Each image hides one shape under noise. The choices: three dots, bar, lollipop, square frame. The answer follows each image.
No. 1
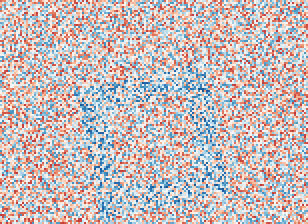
blue square frame
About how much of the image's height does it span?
two thirds
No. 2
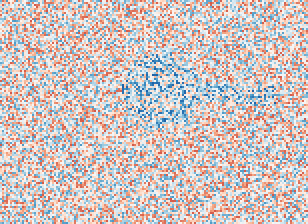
blue lollipop
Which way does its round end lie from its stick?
left
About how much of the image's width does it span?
half
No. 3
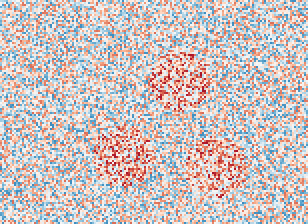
red three dots
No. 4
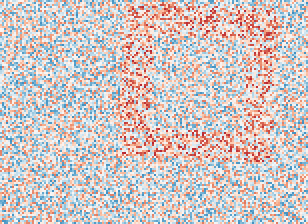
red square frame
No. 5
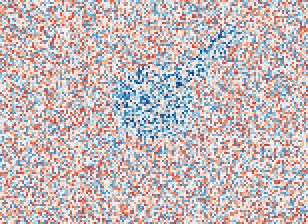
blue lollipop
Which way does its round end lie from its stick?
down and left
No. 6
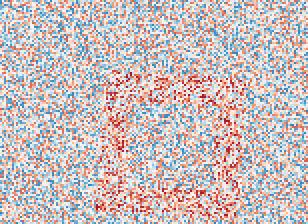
red square frame
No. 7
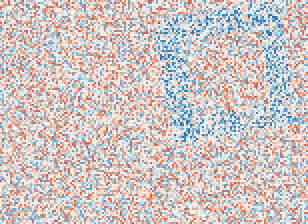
blue square frame
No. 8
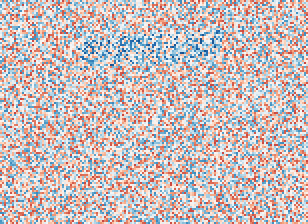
blue bar
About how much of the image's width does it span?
half
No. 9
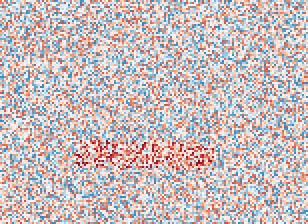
red bar
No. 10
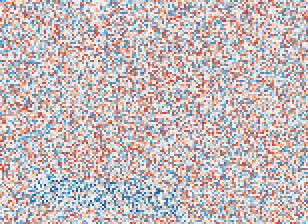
blue bar
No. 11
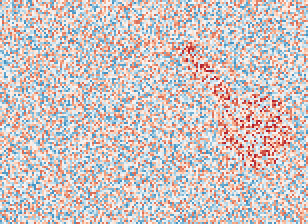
red lollipop
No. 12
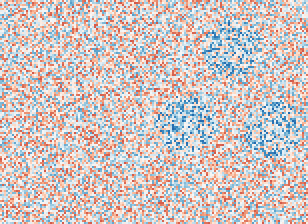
blue three dots
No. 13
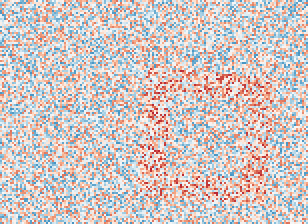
red square frame
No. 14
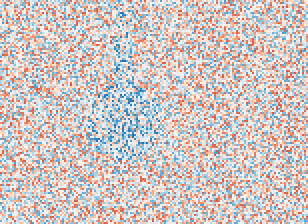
blue lollipop
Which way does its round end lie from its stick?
down
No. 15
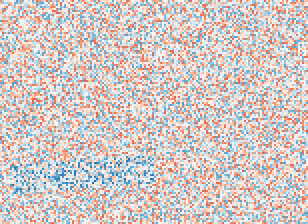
blue bar
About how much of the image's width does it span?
half
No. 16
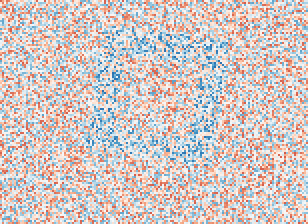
blue square frame
